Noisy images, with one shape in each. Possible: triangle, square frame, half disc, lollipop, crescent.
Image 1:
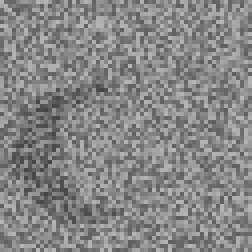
crescent
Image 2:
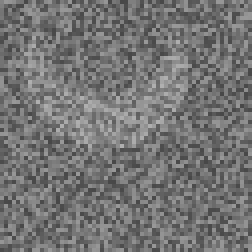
crescent
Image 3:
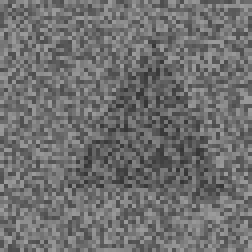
triangle
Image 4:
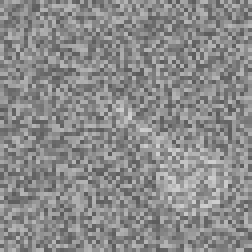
lollipop
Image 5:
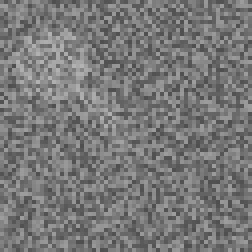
lollipop
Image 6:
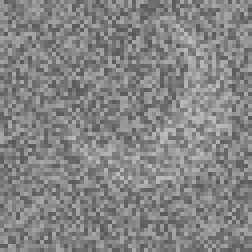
crescent
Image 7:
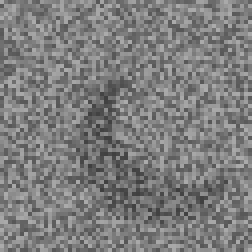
crescent
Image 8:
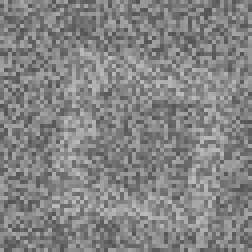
square frame
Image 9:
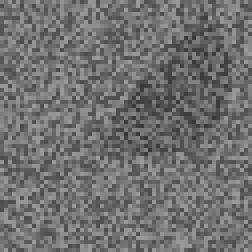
half disc
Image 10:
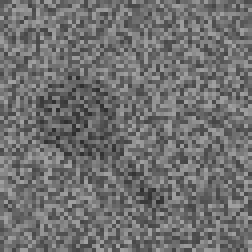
lollipop
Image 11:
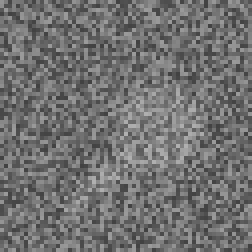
lollipop
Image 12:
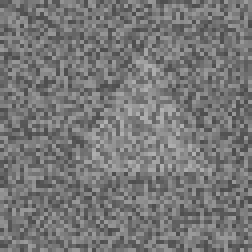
triangle
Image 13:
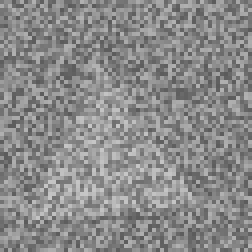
triangle
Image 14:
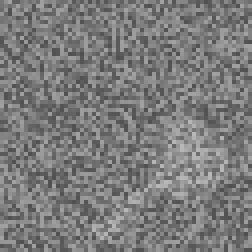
lollipop
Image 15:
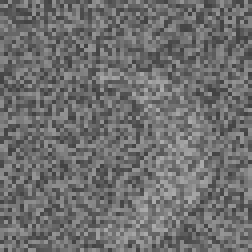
crescent
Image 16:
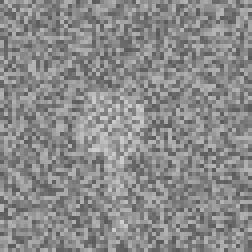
lollipop
